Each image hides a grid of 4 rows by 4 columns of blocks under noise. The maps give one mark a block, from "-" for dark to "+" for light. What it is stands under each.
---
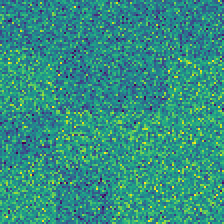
- - - -
+ - - +
- + + +
+ - + +
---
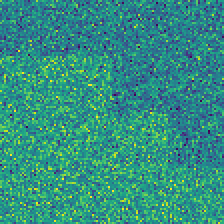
- - - -
+ + - -
+ + + -
+ + + +
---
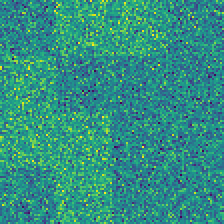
- + + -
+ - - -
+ + - -
- + - -
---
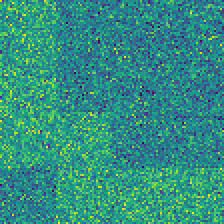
+ - - -
+ - - -
+ + - -
- + + +
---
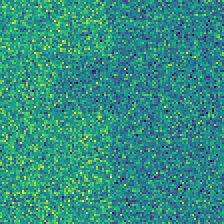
+ + - -
+ - - -
+ + - -
+ + - -
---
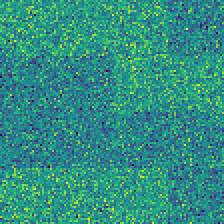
+ + + -
- - + +
- - - -
+ + + -
